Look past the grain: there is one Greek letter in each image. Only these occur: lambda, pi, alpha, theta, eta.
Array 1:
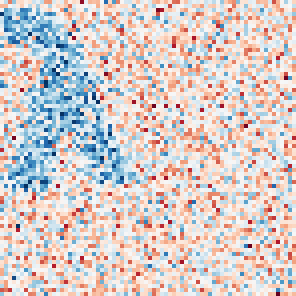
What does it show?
blue lambda
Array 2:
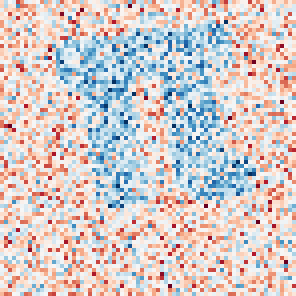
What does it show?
blue pi
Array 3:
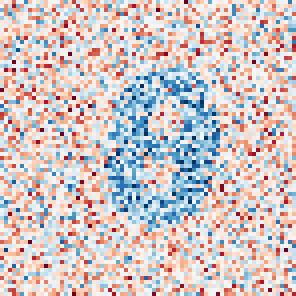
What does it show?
blue theta
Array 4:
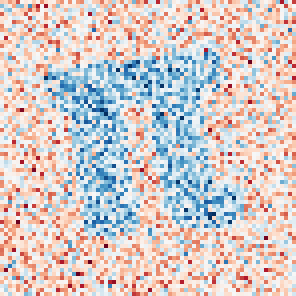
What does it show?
blue pi
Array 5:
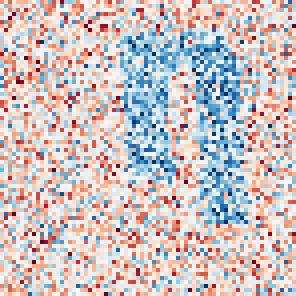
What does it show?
blue eta
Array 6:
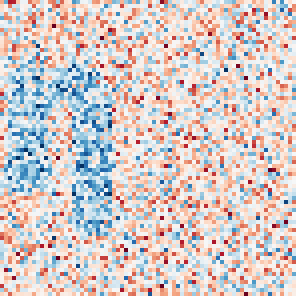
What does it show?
blue eta
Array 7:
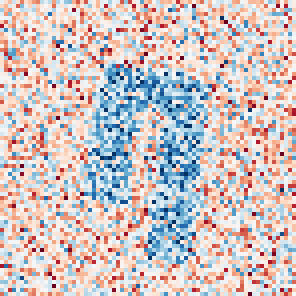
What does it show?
blue eta
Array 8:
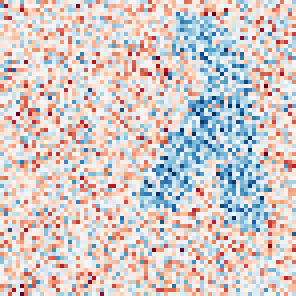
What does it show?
blue lambda
